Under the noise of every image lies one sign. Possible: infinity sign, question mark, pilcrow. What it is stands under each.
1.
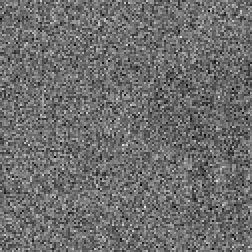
pilcrow
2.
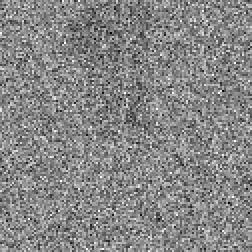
pilcrow
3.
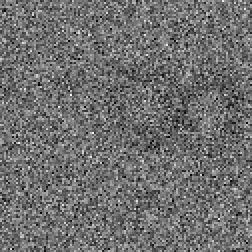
infinity sign
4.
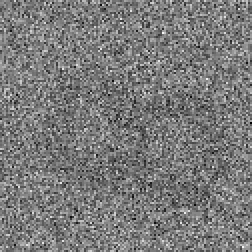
infinity sign
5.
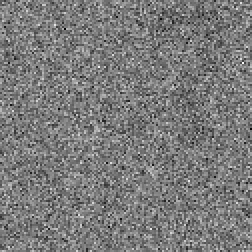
question mark
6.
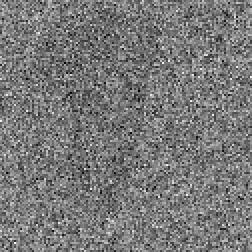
pilcrow
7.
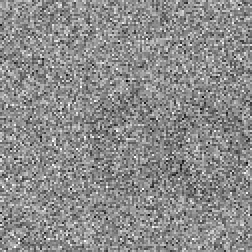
infinity sign
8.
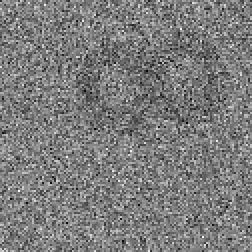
infinity sign
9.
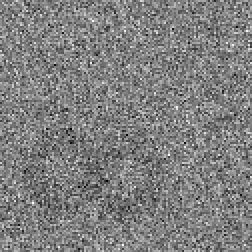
infinity sign
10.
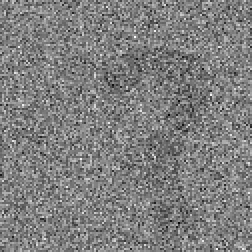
question mark
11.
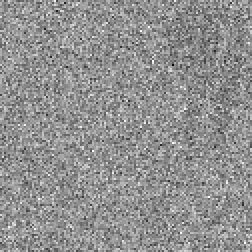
pilcrow
